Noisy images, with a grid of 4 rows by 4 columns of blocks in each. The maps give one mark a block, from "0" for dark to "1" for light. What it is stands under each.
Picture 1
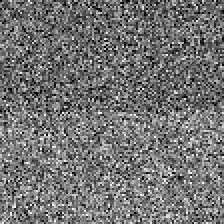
0 0 0 0
0 0 0 0
1 1 1 1
1 1 1 1
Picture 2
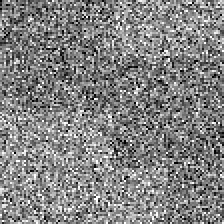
0 0 1 1
0 0 0 0
1 1 0 0
1 1 1 0
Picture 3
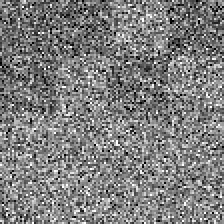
0 0 1 0
0 1 0 1
1 1 1 1
1 1 1 1
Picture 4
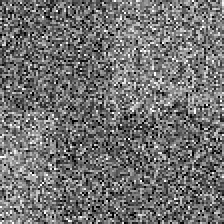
0 0 1 1
0 0 1 1
1 0 0 0
1 0 0 0
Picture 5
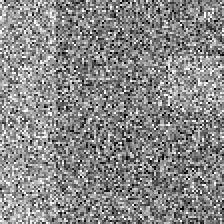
1 0 0 0
1 0 0 1
1 0 0 0
1 0 0 0
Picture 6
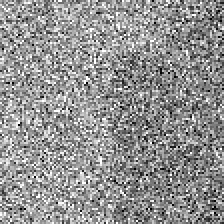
1 1 1 0
1 1 0 0
1 1 0 0
1 1 0 0
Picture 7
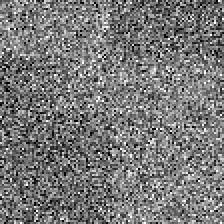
1 1 0 0
0 1 1 1
0 0 1 1
0 0 1 1
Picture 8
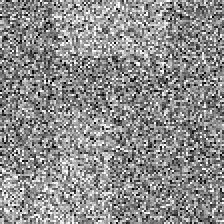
0 1 1 0
0 0 0 0
0 1 0 0
1 1 0 0
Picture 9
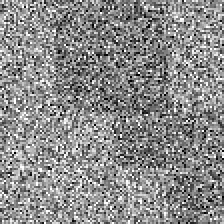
1 0 0 1
1 0 0 1
1 1 0 0
1 1 1 0
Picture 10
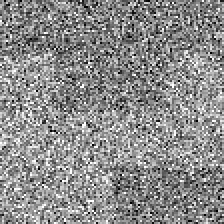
0 0 0 0
1 0 0 1
1 1 1 1
1 1 0 0
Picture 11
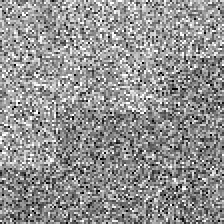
1 1 1 1
1 1 1 0
1 0 0 0
0 0 0 0
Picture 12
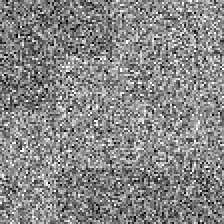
0 0 1 1
0 1 1 1
1 1 1 1
1 0 0 0
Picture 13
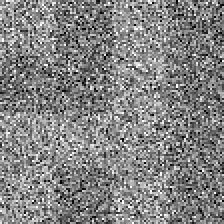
1 0 1 0
0 0 1 0
1 1 1 0
1 0 1 0
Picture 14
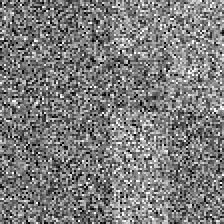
0 0 1 1
0 0 0 1
0 0 1 0
0 0 1 0
